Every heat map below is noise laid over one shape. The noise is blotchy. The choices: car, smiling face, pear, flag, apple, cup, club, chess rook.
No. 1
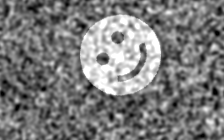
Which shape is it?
smiling face
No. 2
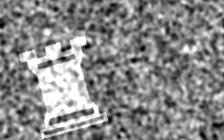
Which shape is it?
chess rook
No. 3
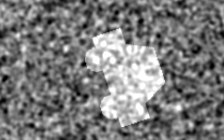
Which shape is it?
car
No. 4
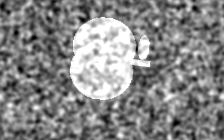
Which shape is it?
apple
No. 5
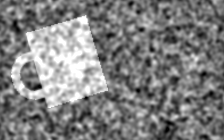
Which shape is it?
cup
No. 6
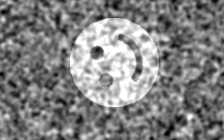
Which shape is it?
smiling face
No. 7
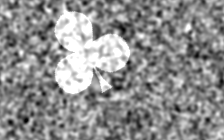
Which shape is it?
club
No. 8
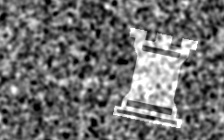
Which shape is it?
chess rook
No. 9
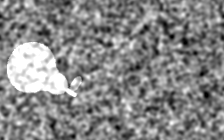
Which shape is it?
pear
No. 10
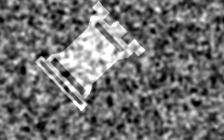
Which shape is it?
chess rook
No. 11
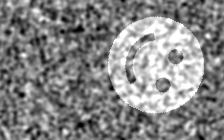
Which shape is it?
smiling face
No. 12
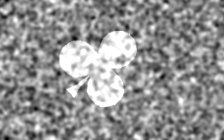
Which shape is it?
club
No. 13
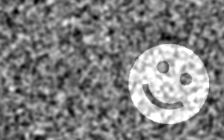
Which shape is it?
smiling face
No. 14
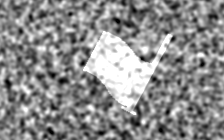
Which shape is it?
flag
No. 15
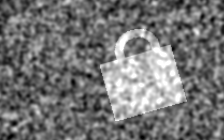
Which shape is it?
cup
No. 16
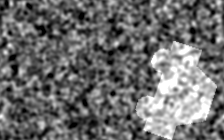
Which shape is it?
car
